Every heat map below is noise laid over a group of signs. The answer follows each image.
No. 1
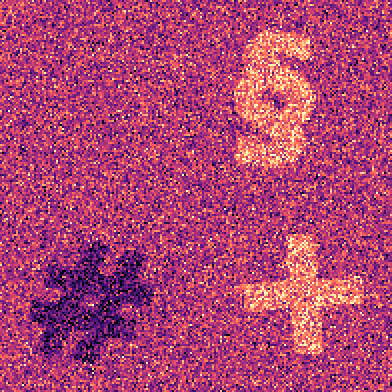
top right: light section sign; bottom left: dark hash sign; bottom right: light plus sign
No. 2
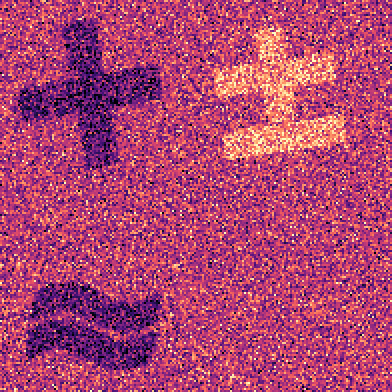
top left: dark plus sign; top right: light plus-minus sign; bottom left: dark approximately sign
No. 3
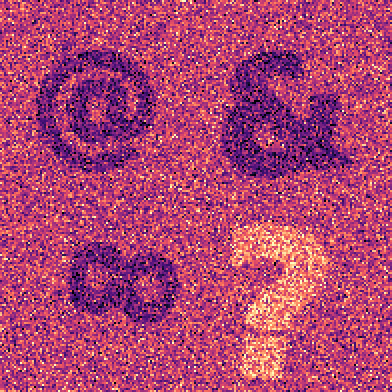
top left: dark at sign; top right: dark ampersand; bottom left: dark infinity sign; bottom right: light question mark
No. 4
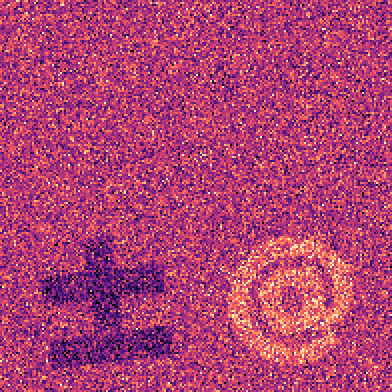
bottom left: dark plus-minus sign; bottom right: light at sign
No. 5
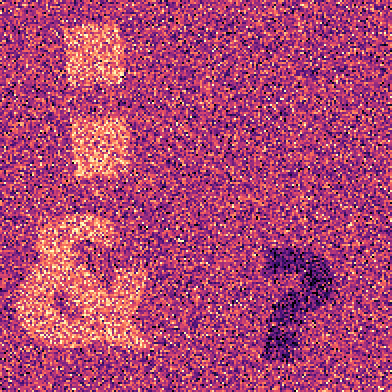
top left: light colon; bottom left: light ampersand; bottom right: dark question mark
